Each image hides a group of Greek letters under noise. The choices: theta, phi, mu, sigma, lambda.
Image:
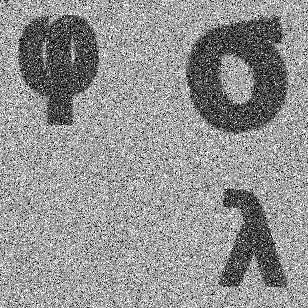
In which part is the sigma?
top right
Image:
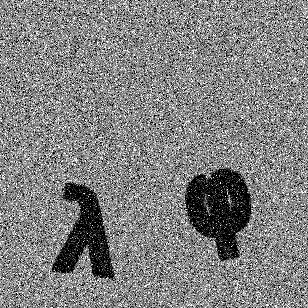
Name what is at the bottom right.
phi
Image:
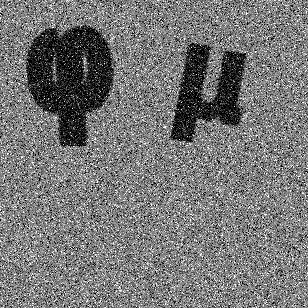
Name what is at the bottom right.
nothing
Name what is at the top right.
mu
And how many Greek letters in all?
2
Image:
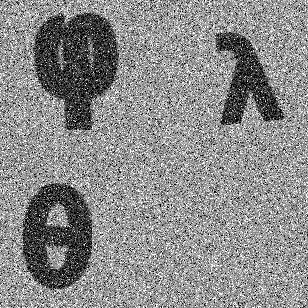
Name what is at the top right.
lambda
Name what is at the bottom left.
theta
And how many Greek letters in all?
3
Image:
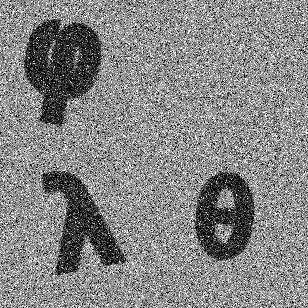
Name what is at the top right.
nothing
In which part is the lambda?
bottom left
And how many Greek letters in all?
3
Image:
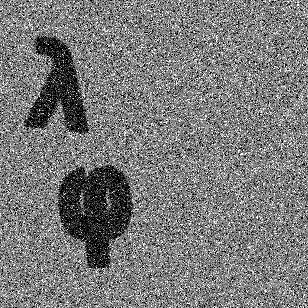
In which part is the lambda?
top left
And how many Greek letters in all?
2
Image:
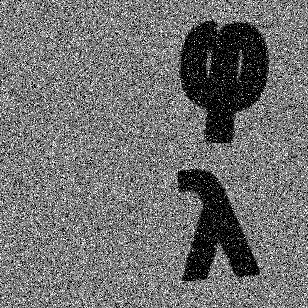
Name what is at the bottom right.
lambda
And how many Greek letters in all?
2
